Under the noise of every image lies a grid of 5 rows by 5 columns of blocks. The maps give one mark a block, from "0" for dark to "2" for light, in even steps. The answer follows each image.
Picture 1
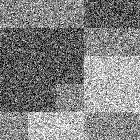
1 1 1 0 0
0 0 0 1 1
0 0 0 2 2
0 0 1 2 2
1 2 2 1 1
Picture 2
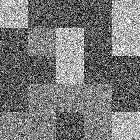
2 0 0 0 2
0 1 2 0 2
0 0 2 0 0
0 1 1 1 0
1 1 0 1 2
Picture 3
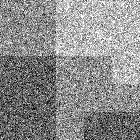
1 1 2 2 2
1 1 2 2 2
0 0 1 1 2
0 0 1 1 1
0 0 1 0 0
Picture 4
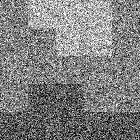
1 2 2 2 1
1 1 2 2 1
1 1 1 1 1
1 0 0 1 1
0 0 0 0 0
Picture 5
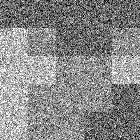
0 0 0 0 0
2 1 0 0 1
2 2 1 1 2
2 1 1 1 0
2 1 1 0 0
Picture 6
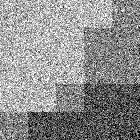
2 2 2 2 1
2 2 2 1 1
2 2 2 1 1
2 2 1 0 0
1 0 0 0 0
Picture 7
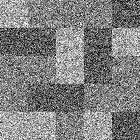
2 1 1 1 0
0 0 2 0 2
1 1 2 0 1
1 0 0 1 1
2 2 1 2 0
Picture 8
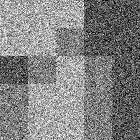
2 2 2 0 0
2 2 1 0 0
0 1 2 1 0
1 2 2 1 0
1 2 2 1 0
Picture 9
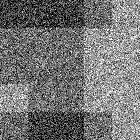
0 0 0 1 2
1 1 1 2 2
1 1 1 2 2
2 1 1 2 2
1 0 0 1 2
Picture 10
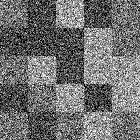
1 0 2 0 1
0 0 0 2 1
1 2 0 2 2
0 1 2 0 2
1 0 1 2 1
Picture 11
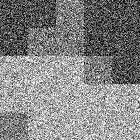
0 0 1 0 0
0 1 1 0 0
2 2 2 1 0
2 2 2 2 2
1 2 2 2 2
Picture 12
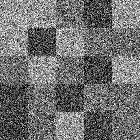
2 2 1 0 2
2 0 2 1 1
1 2 1 0 2
0 1 0 1 1
0 1 2 0 1
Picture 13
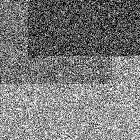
1 0 0 0 0
1 0 0 0 0
1 1 1 1 2
2 2 2 2 2
2 2 2 2 2
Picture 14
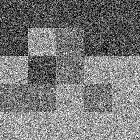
0 0 0 0 0
0 2 1 0 0
2 0 1 2 2
1 1 2 1 2
2 2 2 2 2
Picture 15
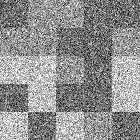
0 1 1 0 0
1 1 0 0 1
2 2 1 0 2
0 2 0 0 2
2 0 2 1 0
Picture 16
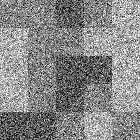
1 1 0 1 2
2 1 1 2 2
2 1 0 0 2
2 1 0 1 2
0 0 1 2 1
